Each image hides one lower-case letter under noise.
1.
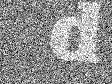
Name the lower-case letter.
d
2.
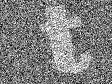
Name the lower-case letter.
t
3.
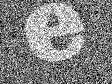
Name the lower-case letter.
e
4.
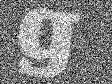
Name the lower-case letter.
g
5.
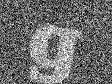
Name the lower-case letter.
g
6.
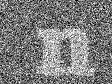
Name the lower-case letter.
n
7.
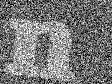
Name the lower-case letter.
n
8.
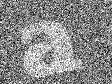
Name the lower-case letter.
a
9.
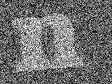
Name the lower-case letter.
n
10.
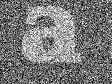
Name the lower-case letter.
a
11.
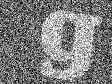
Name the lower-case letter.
g
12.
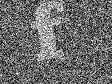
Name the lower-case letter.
f
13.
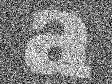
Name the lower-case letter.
a
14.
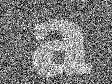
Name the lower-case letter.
a
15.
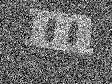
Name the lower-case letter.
m
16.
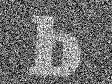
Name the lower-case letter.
b
